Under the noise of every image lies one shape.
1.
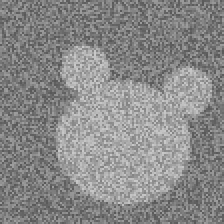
light bear's head
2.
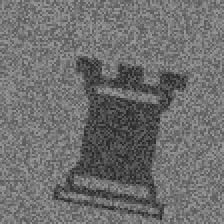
dark chess rook
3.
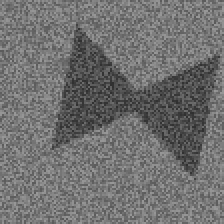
dark bow tie
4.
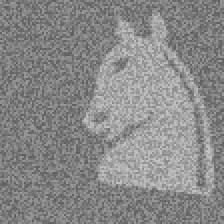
light chess knight
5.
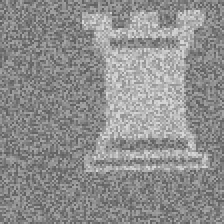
light chess rook
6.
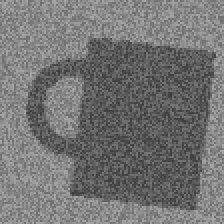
dark cup
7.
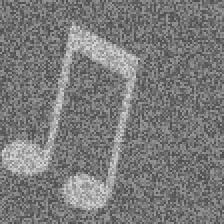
light pair of musical notes
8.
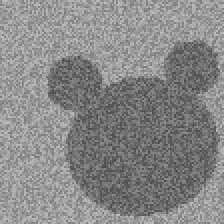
dark bear's head
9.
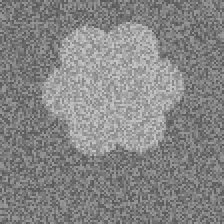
light flower
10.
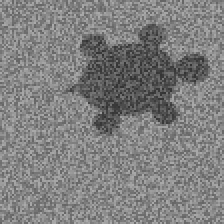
dark turtle
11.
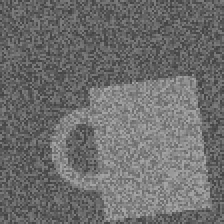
light cup
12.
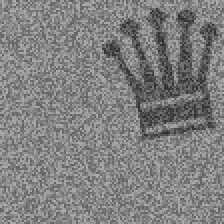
dark chess queen
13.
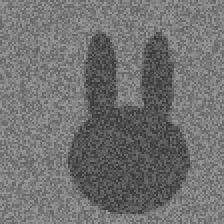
dark rabbit's head
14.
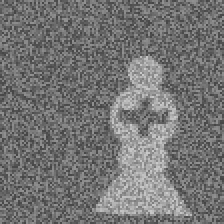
light chess bishop
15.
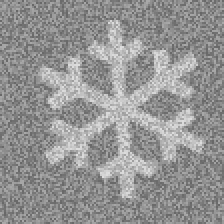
light snowflake
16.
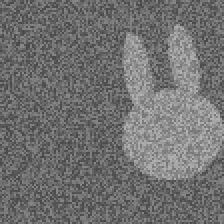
light rabbit's head
